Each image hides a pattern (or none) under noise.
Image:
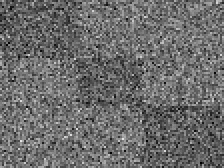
blocks along the diagonal
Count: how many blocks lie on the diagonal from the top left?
3
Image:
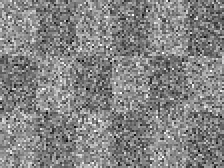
a checkerboard
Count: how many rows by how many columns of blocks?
3 by 6
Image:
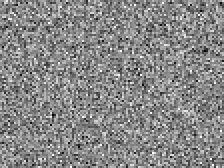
only noise
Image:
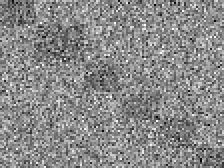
blocks along the diagonal
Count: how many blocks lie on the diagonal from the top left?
6
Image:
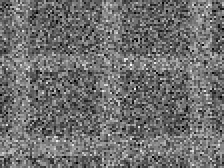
bands of rows crossing bands of columns
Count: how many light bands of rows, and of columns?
2 and 3
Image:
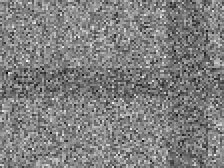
bands of rows crossing bands of columns
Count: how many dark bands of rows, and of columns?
1 and 1
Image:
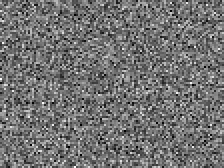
only noise
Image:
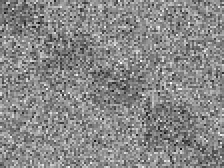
blocks along the diagonal
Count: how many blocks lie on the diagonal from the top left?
5
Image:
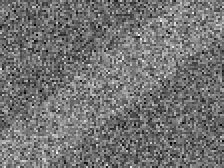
a diagonal band
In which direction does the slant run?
bottom left to top right
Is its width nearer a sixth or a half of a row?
a half
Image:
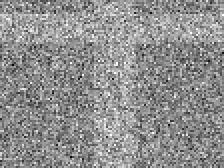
bands of rows crossing bands of columns
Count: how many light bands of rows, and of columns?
1 and 1
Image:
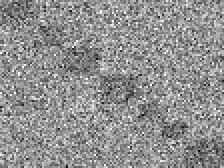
blocks along the diagonal
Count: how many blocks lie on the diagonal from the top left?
7
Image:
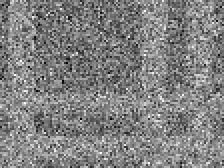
bands of rows crossing bands of columns
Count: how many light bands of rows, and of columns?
2 and 3
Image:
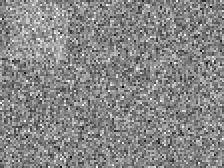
one block
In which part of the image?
top left
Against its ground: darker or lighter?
lighter
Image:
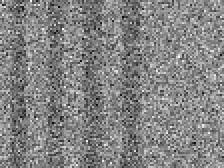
bands of columns
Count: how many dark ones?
4
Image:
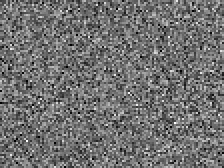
only noise
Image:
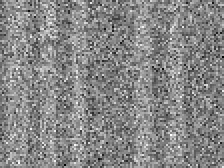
bands of columns
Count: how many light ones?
5
